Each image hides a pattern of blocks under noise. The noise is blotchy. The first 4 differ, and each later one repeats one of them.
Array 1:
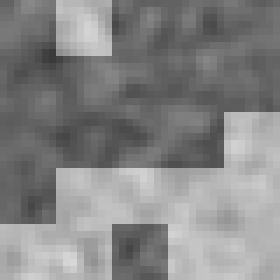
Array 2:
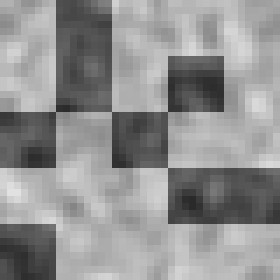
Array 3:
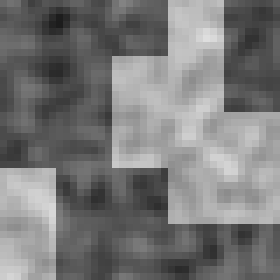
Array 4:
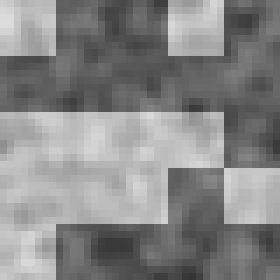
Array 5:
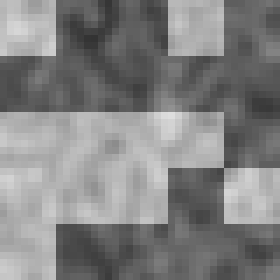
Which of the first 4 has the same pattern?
4
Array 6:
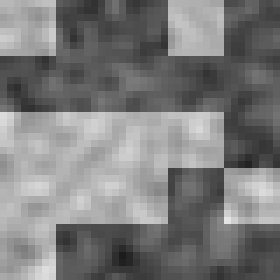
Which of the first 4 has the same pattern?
4
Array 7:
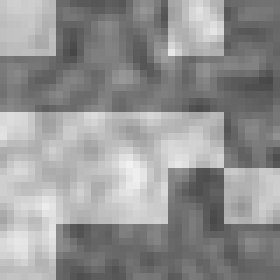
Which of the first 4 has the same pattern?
4
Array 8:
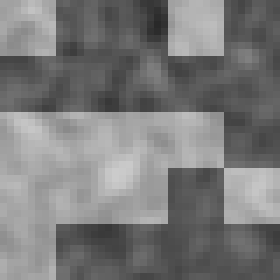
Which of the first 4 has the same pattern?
4
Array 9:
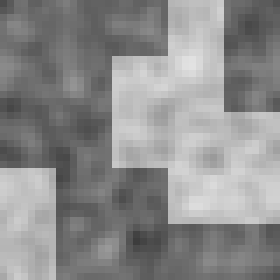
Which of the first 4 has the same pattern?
3
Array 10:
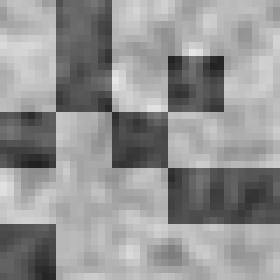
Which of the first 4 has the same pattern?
2
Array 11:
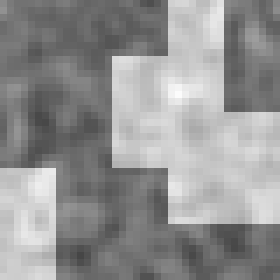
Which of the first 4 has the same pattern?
3
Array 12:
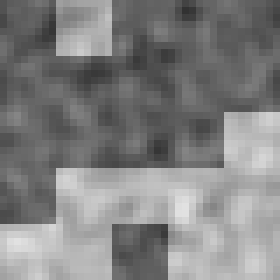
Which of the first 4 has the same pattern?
1
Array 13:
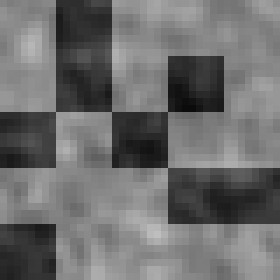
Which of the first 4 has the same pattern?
2
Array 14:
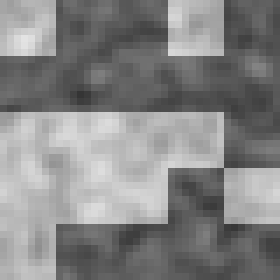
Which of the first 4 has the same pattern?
4
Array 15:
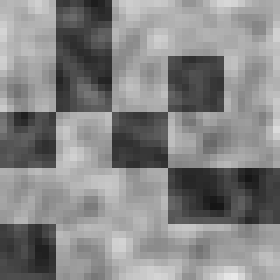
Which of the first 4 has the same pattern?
2
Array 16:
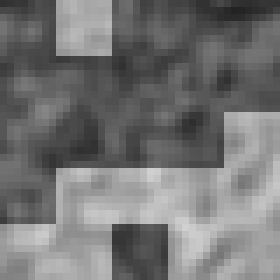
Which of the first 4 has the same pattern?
1
